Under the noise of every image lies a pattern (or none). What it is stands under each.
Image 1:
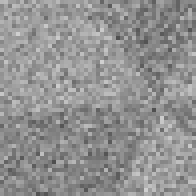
spokes from one point
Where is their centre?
middle right
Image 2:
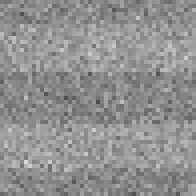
horizontal stripes
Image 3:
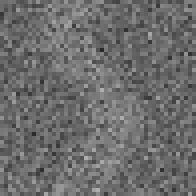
a wavy band
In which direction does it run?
top to bottom
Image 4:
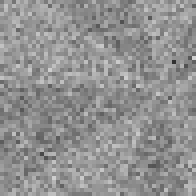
spokes from one point
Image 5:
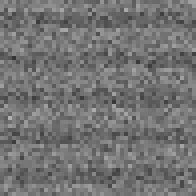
horizontal stripes
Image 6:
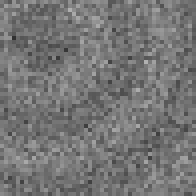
rings round one point
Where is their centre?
top left
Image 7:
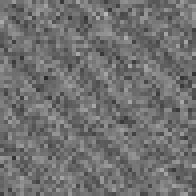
diagonal stripes
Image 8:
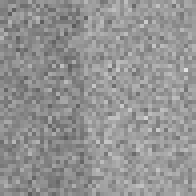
a sharp edge
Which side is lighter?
right
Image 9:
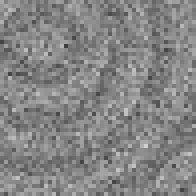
rings round one point
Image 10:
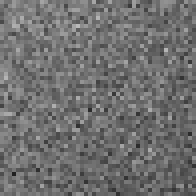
a smooth slope
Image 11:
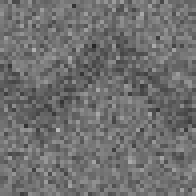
a wavy band
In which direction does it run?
left to right
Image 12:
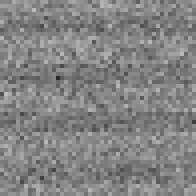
horizontal stripes
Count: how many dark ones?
4
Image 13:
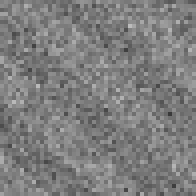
diagonal stripes
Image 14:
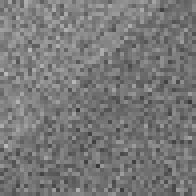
a sharp edge
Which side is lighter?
top left
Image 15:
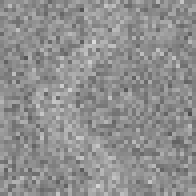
a wavy band
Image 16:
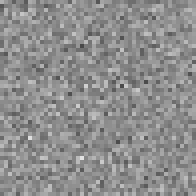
only noise
